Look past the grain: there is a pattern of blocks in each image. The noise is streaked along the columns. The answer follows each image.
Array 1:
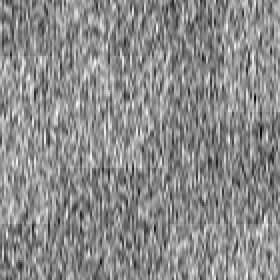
no symmetry
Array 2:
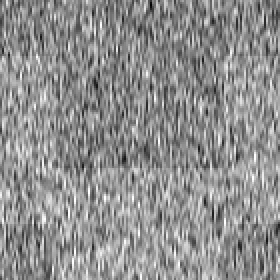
left and right mirror each other
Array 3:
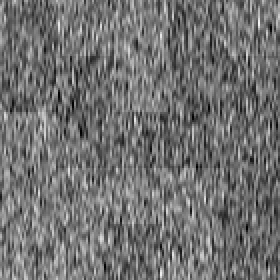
no symmetry
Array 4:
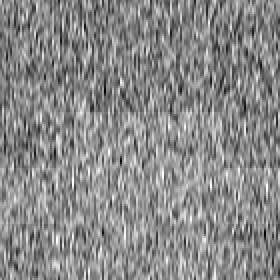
left and right mirror each other
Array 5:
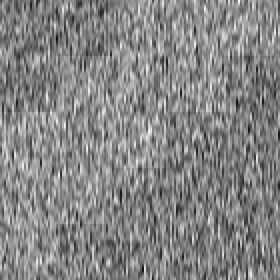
mirrored about the diagonal from the top left
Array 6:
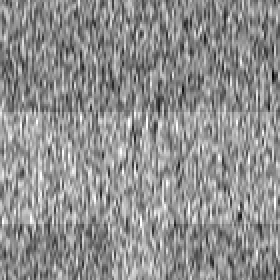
left and right mirror each other
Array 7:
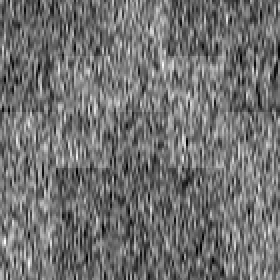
left and right mirror each other
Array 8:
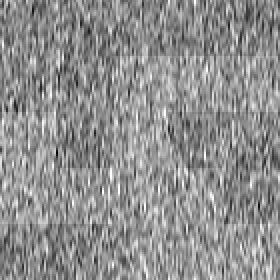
no symmetry
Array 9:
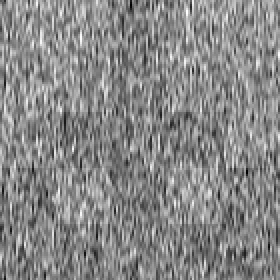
left and right mirror each other
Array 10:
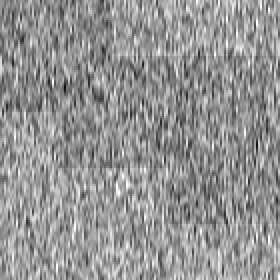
no symmetry
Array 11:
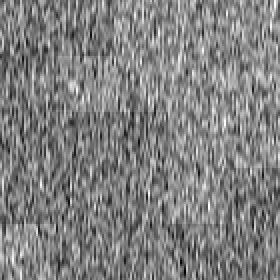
mirrored about the diagonal from the bottom left
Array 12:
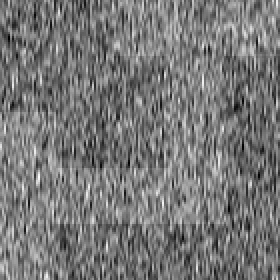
mirrored about the diagonal from the top left
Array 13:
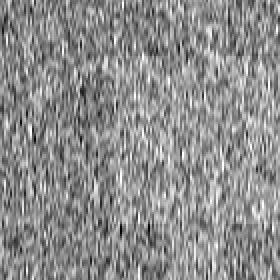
top and bottom mirror each other
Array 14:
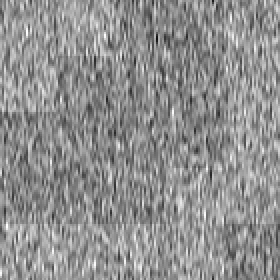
mirrored about the diagonal from the top left
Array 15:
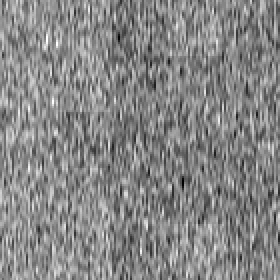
top and bottom mirror each other
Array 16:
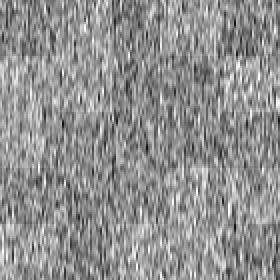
mirrored about the diagonal from the bottom left
